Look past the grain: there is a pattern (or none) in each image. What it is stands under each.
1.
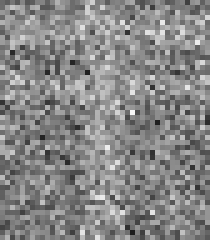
bands of rows crossing bands of columns
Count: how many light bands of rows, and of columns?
2 and 1
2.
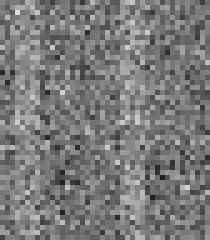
bands of columns
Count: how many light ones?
2
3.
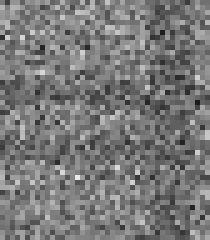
bands of rows crossing bands of columns
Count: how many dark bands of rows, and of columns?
2 and 1
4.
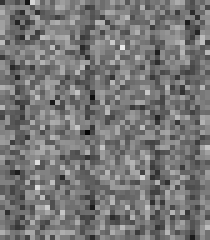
bands of columns
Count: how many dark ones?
4
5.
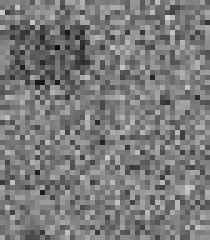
one block
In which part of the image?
top left
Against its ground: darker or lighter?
darker
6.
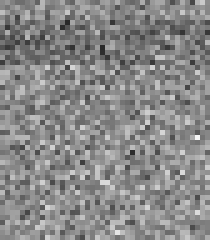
one band of rows
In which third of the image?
top
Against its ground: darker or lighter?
darker
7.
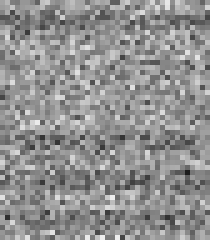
bands of rows
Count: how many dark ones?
4
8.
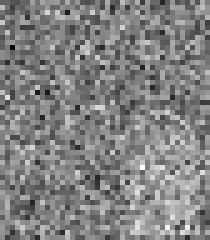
one block
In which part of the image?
bottom right
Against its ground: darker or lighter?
lighter
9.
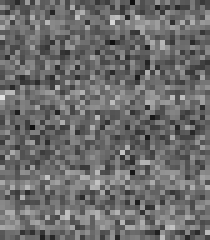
bands of rows
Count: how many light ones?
4
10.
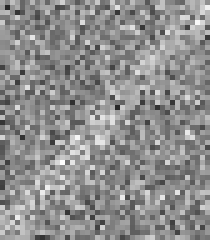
a diagonal band
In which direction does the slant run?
bottom left to top right
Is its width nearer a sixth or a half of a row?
a sixth
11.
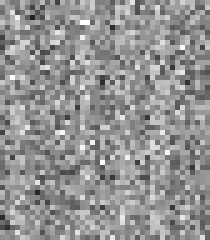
bands of columns
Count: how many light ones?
4
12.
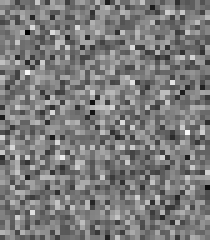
only noise
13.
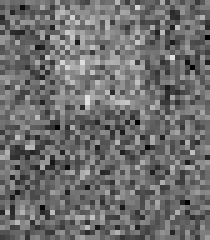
one block
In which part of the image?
top middle
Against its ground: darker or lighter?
lighter
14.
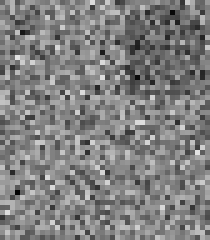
one block
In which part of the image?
top right
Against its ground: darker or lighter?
darker
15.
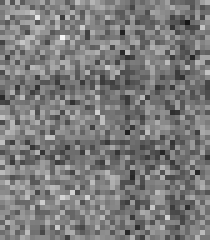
bands of rows crossing bands of columns
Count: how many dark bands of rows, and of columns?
2 and 2
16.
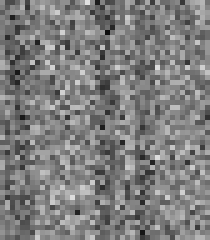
bands of columns
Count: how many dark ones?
3
